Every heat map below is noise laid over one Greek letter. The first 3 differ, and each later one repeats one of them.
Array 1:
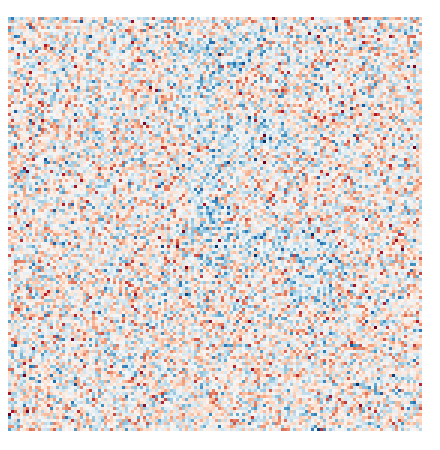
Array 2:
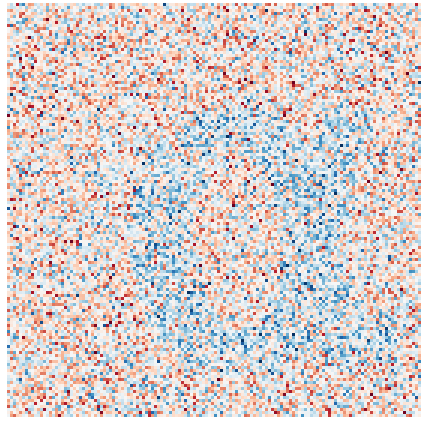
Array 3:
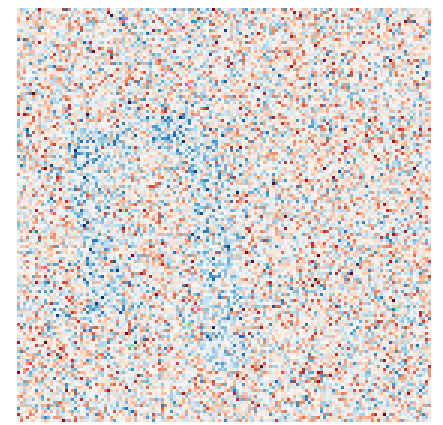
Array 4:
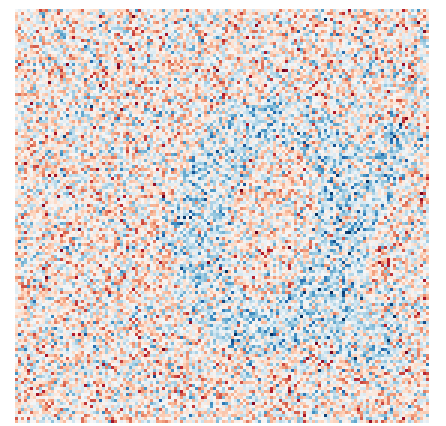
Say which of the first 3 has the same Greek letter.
2
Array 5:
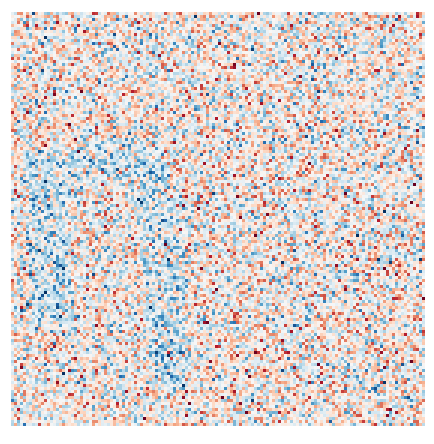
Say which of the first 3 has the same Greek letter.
3
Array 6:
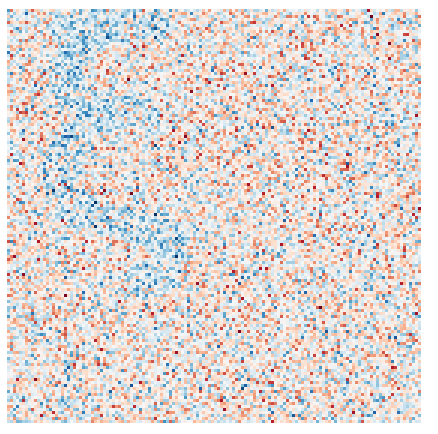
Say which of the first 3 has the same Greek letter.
1
